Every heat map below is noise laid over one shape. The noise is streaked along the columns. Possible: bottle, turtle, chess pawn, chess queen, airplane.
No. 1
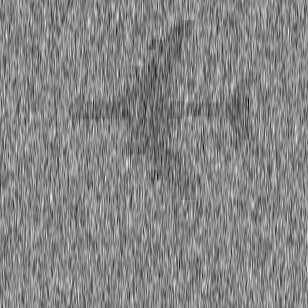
airplane
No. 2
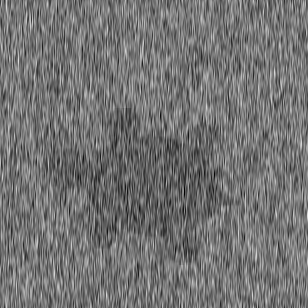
turtle
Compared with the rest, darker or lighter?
darker
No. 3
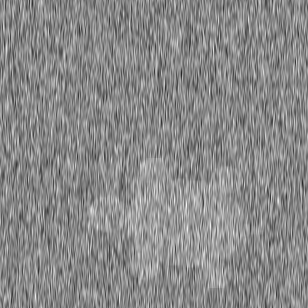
turtle
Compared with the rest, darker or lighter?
lighter
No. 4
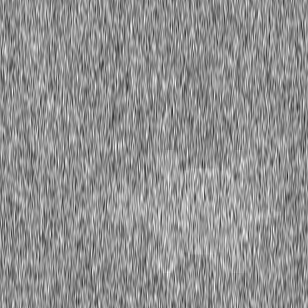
turtle
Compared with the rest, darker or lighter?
lighter
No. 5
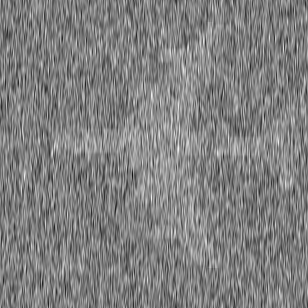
airplane
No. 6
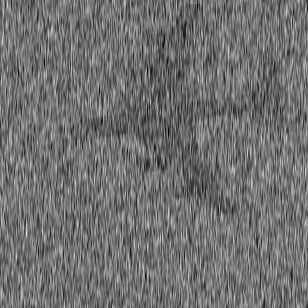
airplane
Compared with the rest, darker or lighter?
darker
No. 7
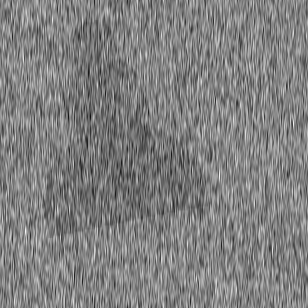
chess pawn
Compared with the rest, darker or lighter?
darker
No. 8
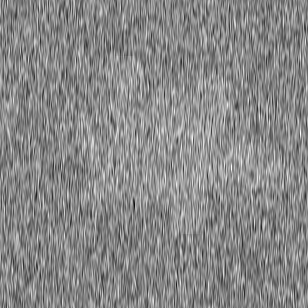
turtle
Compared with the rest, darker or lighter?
lighter
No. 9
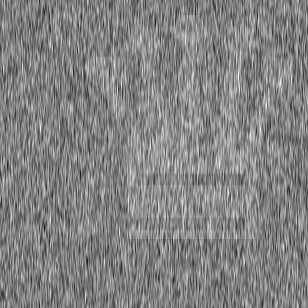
chess queen
